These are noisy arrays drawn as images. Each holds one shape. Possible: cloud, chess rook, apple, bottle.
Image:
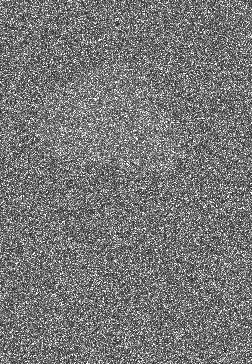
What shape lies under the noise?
cloud
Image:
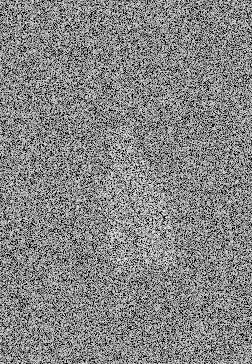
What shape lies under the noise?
bottle
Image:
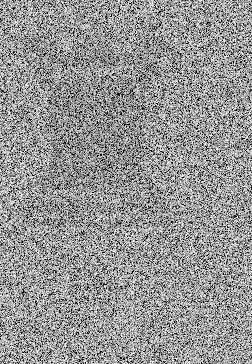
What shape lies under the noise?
chess rook
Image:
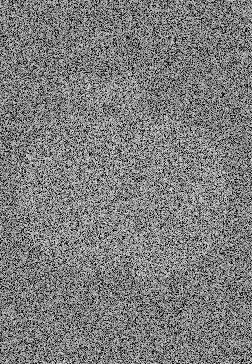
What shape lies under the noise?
apple
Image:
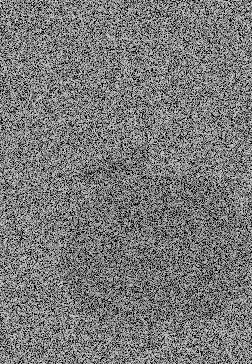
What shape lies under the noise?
apple
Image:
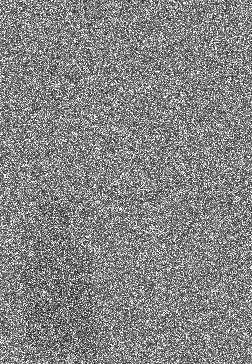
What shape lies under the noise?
bottle
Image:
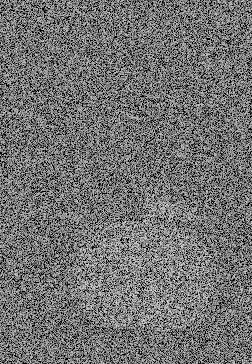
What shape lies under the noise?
apple
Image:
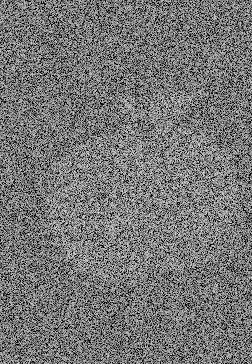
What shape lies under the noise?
apple
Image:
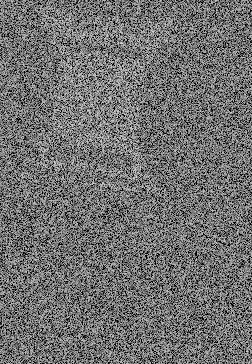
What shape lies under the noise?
chess rook
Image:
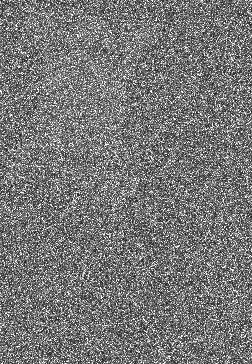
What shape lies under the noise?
chess rook
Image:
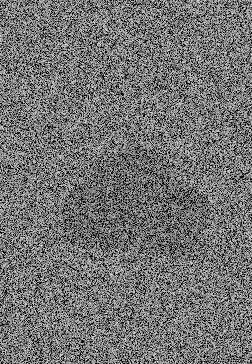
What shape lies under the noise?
cloud
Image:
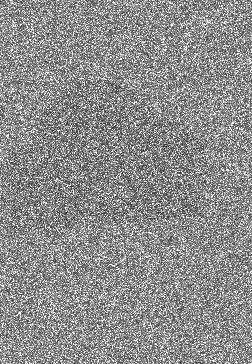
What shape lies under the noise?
cloud
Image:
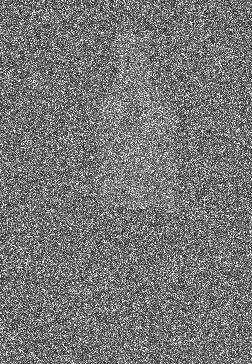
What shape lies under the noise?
bottle
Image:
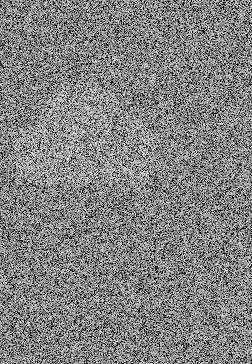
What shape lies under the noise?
cloud
